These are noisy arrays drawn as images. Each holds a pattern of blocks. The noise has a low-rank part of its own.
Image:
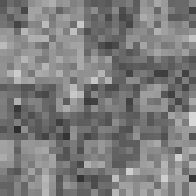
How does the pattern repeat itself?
mirrored about the diagonal from the top left
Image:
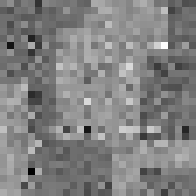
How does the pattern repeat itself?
no symmetry
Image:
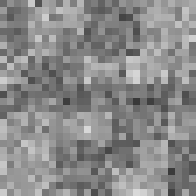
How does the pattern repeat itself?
the same after a half turn
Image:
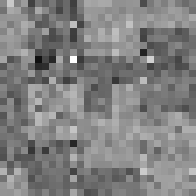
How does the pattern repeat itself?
no symmetry
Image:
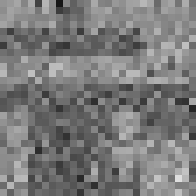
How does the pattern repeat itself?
no symmetry
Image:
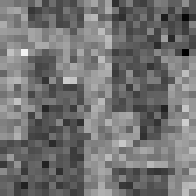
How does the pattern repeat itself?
the same after a half turn
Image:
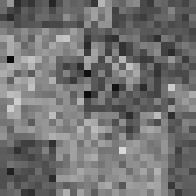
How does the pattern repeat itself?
mirrored about the diagonal from the bottom left
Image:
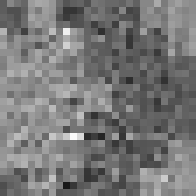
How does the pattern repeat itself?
top and bottom mirror each other
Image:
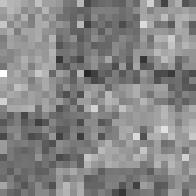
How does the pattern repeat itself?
no symmetry
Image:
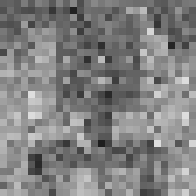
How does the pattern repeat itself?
left and right mirror each other
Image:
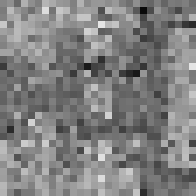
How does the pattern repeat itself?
top and bottom mirror each other
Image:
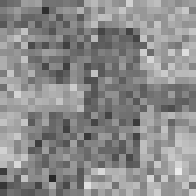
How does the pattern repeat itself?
top and bottom mirror each other
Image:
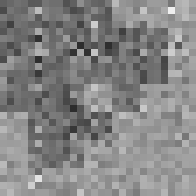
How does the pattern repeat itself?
mirrored about the diagonal from the top left
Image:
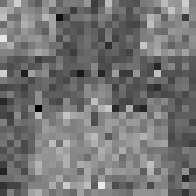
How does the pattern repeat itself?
left and right mirror each other
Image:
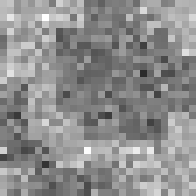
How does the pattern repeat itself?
mirrored about the diagonal from the bottom left
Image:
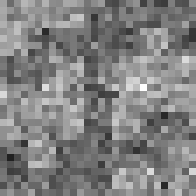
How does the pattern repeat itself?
the same after a half turn
